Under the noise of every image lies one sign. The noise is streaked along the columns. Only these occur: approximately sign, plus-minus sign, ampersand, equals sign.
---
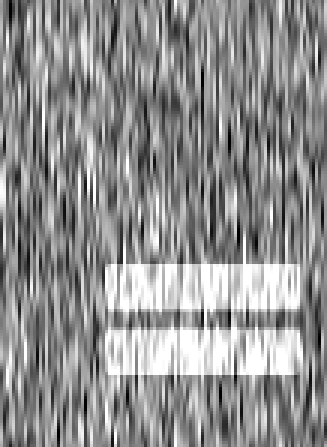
light equals sign
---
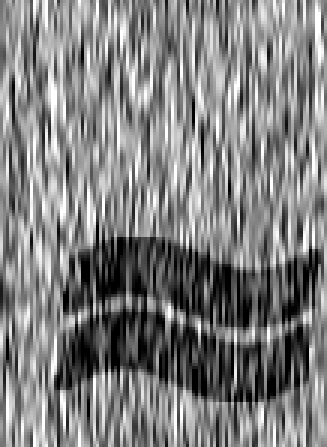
dark approximately sign
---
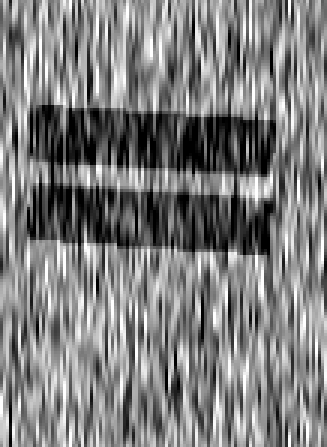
dark equals sign
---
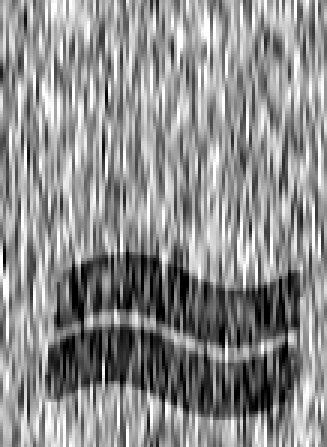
dark approximately sign
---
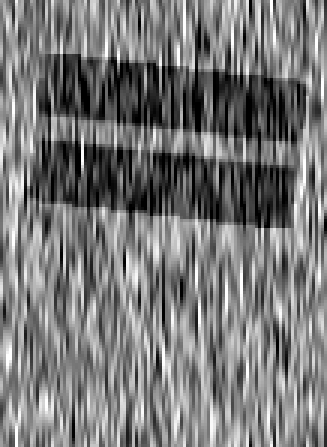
dark equals sign
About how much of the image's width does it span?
nearly all
